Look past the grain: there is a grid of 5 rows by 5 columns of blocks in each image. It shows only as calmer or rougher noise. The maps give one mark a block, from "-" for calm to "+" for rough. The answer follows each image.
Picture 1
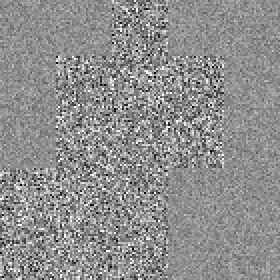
- - + - -
- + + + -
- + + + -
+ + + - -
+ + + - -
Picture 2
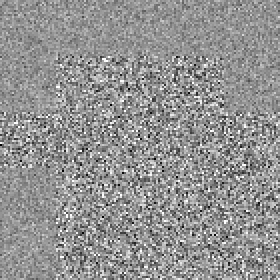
- - - - -
- + + + -
+ + + + +
- + + + +
- + + + +
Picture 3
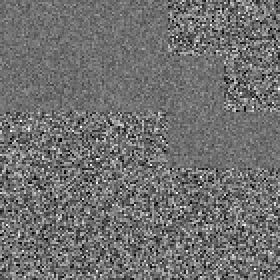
- - - + +
- - - - +
+ + + - -
+ + + + +
+ + + + +
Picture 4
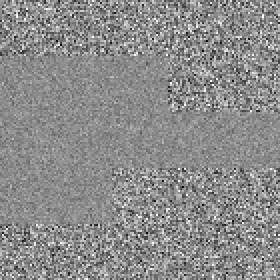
+ + + + +
- - - + +
- - - - -
- - + + +
+ + + + +
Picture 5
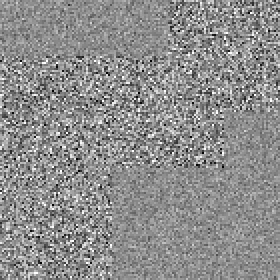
- - - + +
+ + + + +
+ + + + -
+ + - - -
+ + - - -
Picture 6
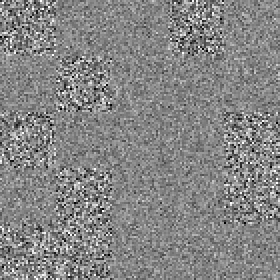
+ - - + -
- + - - -
+ - - - +
- + - - +
+ + - - -
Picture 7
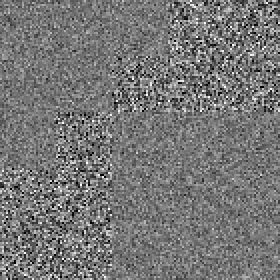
- - - + +
- - + + +
- + - - -
+ + - - -
+ + - - -
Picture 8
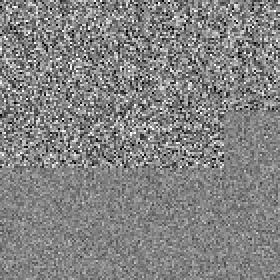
+ + + + +
+ + + + +
+ + + + -
- - - - -
- - - - -
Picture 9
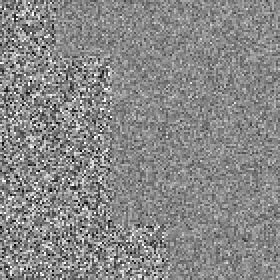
+ - - - -
+ + - - -
+ + - - -
+ + - - -
+ + + - -
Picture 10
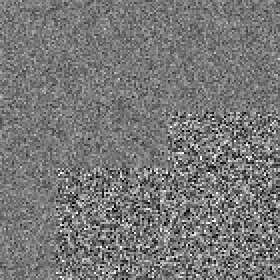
- - - - -
- - - - -
- - - + +
- + + + +
- + + + +
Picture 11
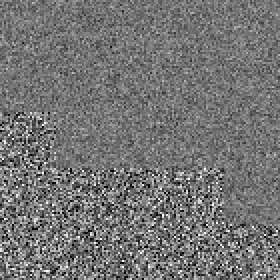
- - - - -
- - - - -
+ - - - -
+ + + + -
+ + + + +
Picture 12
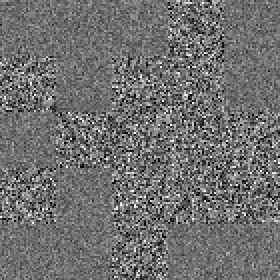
- - - + -
+ - + + -
- + + + +
+ - + + +
- - + - -
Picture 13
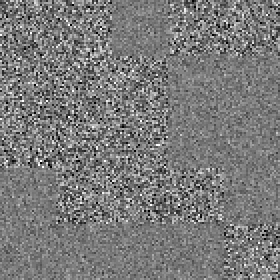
+ + - + +
+ + + - -
+ + + - -
- + + + -
- - - - +
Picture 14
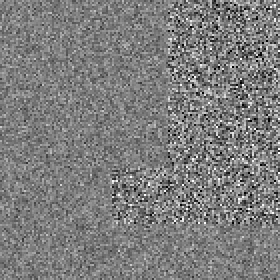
- - - + +
- - - + +
- - - + +
- - + + +
- - - - -
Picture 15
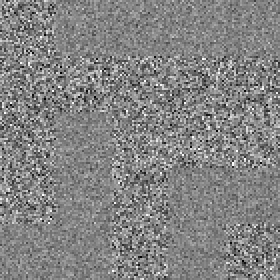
+ - - - -
+ + + + +
+ - + + +
+ - + - -
- - + - +
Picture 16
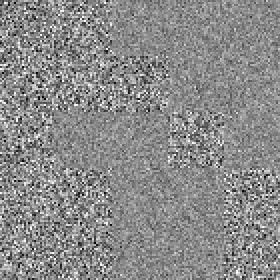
+ + - - -
+ + + - -
+ - - + -
+ + - - +
+ + - - +
